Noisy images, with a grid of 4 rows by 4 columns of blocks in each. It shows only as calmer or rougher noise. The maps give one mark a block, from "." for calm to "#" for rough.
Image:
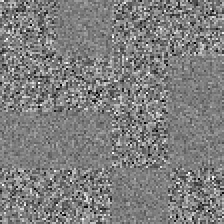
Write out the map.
#.##
###.
..#.
##.#
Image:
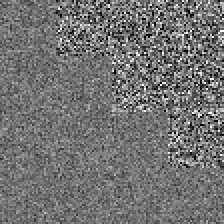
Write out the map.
.###
..##
...#
....
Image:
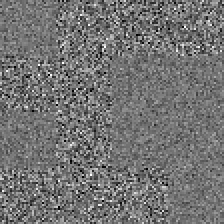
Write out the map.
.###
##..
.#..
###.
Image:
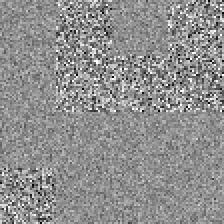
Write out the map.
.#.#
.###
....
#...
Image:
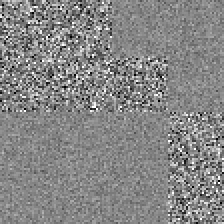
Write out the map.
##..
###.
...#
...#
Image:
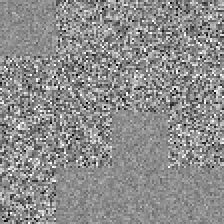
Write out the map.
.###
####
##.#
#...
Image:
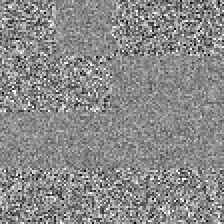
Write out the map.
#.##
##..
....
####
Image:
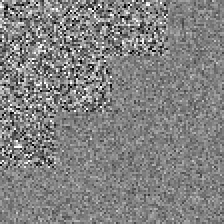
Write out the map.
###.
##..
#...
....
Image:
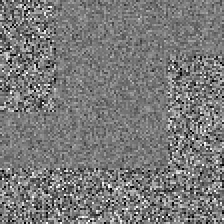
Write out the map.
#...
#..#
...#
####
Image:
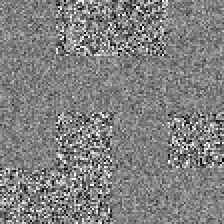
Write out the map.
.##.
....
.#.#
##..
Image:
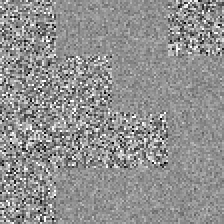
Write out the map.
#..#
##..
###.
#...
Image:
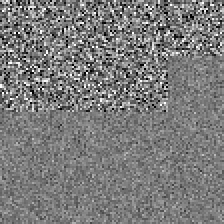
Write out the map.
####
###.
....
....
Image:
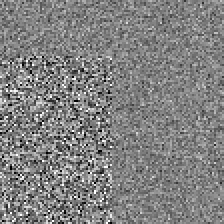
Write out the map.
....
##..
##..
##..
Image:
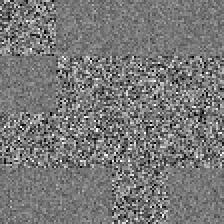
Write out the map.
#...
.###
####
..#.
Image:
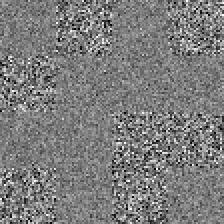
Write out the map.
.#.#
#...
..##
#.#.
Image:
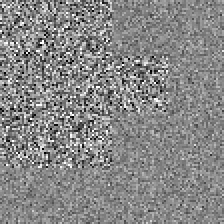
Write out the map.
##..
###.
##..
....
